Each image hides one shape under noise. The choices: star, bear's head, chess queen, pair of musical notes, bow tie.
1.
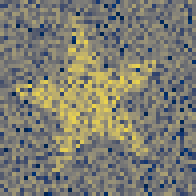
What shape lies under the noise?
star
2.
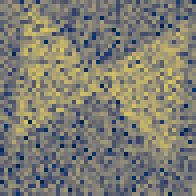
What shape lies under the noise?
bow tie
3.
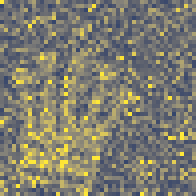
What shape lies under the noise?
chess queen
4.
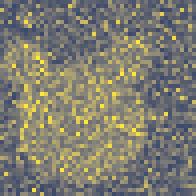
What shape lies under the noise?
bear's head
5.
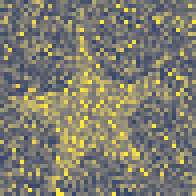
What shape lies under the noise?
star
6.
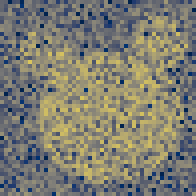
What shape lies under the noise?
bear's head
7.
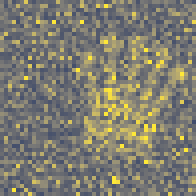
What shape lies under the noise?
chess queen
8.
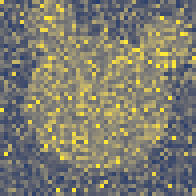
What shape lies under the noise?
bear's head
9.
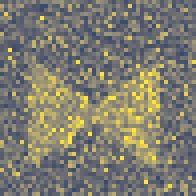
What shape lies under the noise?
bow tie
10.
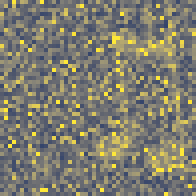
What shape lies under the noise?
pair of musical notes
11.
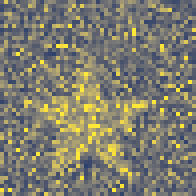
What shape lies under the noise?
star
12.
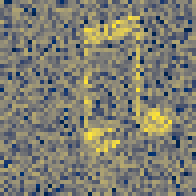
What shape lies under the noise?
pair of musical notes
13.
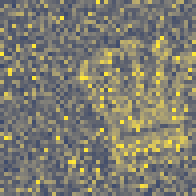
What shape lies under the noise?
chess queen
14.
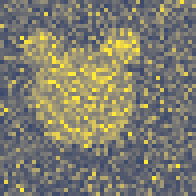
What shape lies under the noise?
bear's head
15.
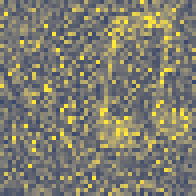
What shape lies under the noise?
pair of musical notes
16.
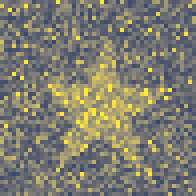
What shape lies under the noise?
star
